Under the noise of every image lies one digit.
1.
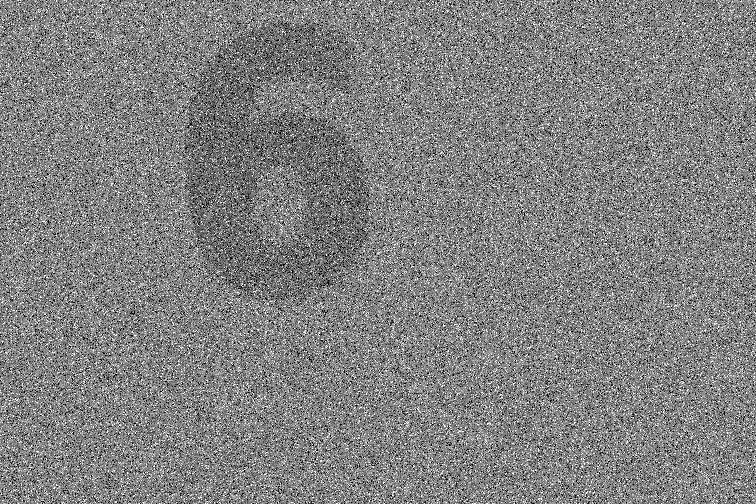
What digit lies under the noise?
6
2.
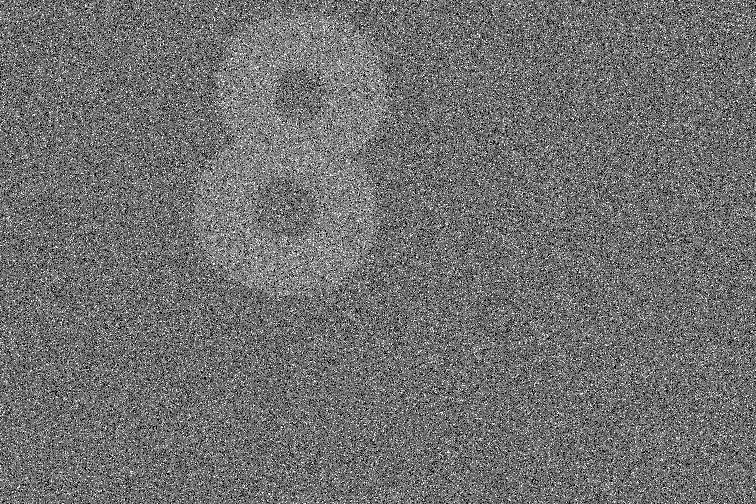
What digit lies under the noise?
8
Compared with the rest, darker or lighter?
lighter
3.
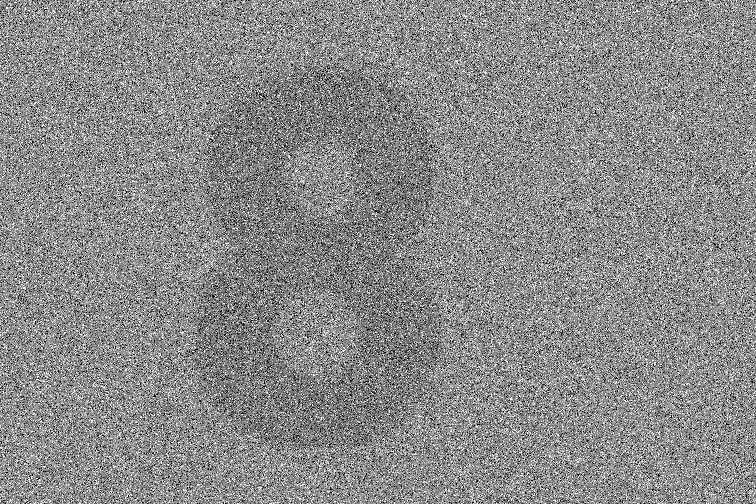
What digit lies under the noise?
8
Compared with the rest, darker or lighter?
darker
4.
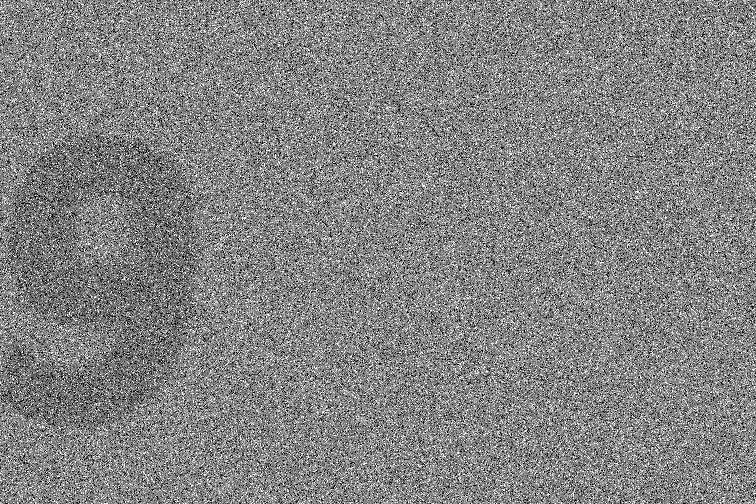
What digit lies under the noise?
9
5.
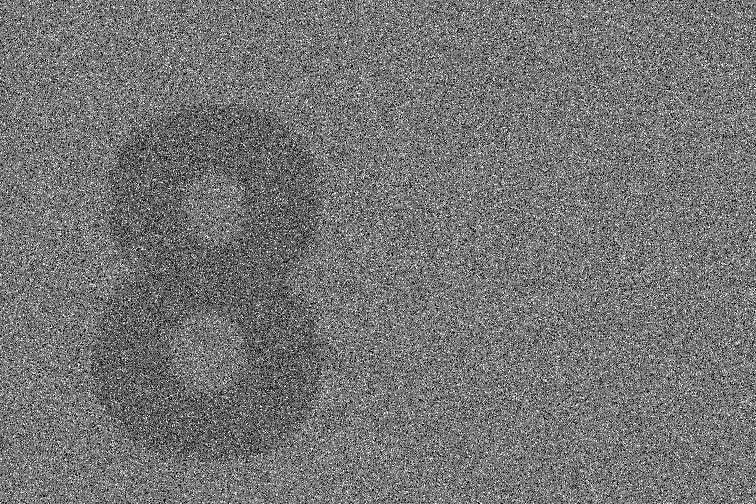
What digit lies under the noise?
8
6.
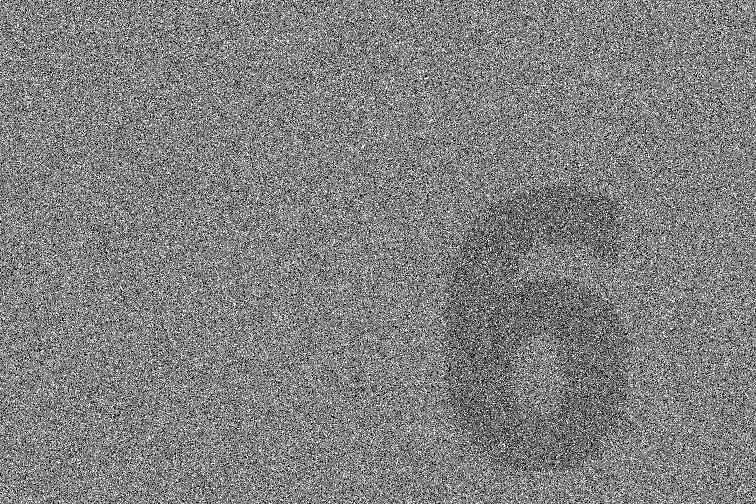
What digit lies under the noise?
6
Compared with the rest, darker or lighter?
darker
